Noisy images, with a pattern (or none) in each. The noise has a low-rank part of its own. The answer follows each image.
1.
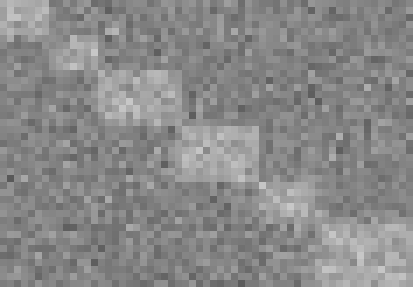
blocks along the diagonal
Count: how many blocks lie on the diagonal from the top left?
6
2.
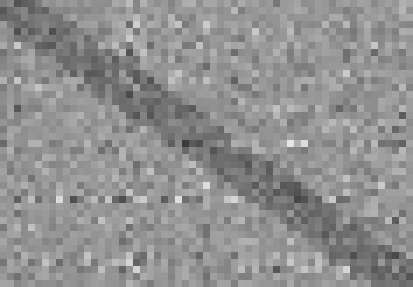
a diagonal band
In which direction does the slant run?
top left to bottom right
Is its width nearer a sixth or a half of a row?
a sixth
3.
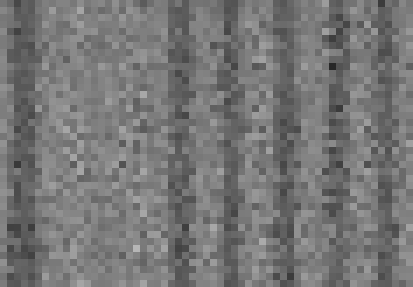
bands of columns
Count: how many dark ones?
6
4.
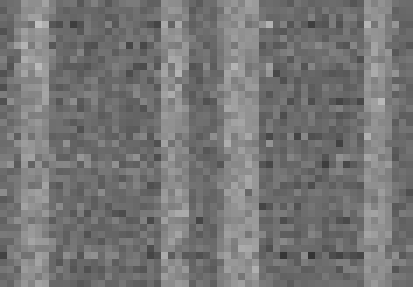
bands of columns
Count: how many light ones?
4
